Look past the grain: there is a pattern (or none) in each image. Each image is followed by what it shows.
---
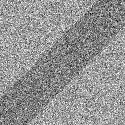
a diagonal band
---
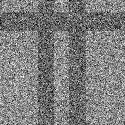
bands of rows crossing bands of columns
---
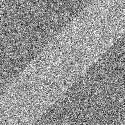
a diagonal band
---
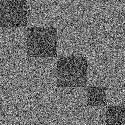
blocks along the diagonal
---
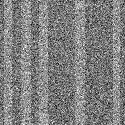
bands of columns
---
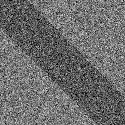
a diagonal band
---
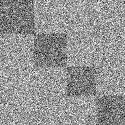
blocks along the diagonal
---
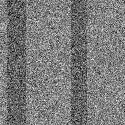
bands of columns
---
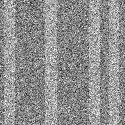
bands of columns
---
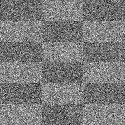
a checkerboard
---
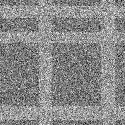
bands of rows crossing bands of columns
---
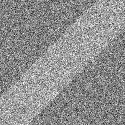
a diagonal band
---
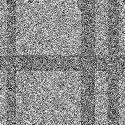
bands of rows crossing bands of columns
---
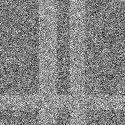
bands of rows crossing bands of columns
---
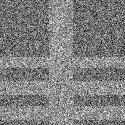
bands of rows crossing bands of columns
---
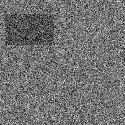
one block
